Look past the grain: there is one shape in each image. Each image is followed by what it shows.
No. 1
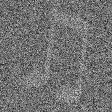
pair of musical notes
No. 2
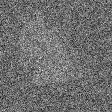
chess knight
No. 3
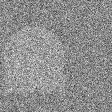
ghost
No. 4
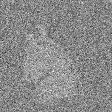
chess knight
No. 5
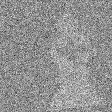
chess bishop
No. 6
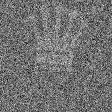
chess queen
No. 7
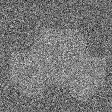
car
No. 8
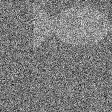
fish
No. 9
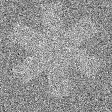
asterisk
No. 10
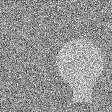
light bulb
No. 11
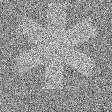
asterisk
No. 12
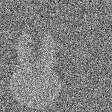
rabbit's head
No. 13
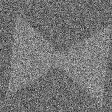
bow tie
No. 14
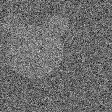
bear's head
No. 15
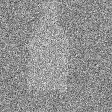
bottle
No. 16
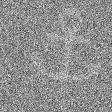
anchor
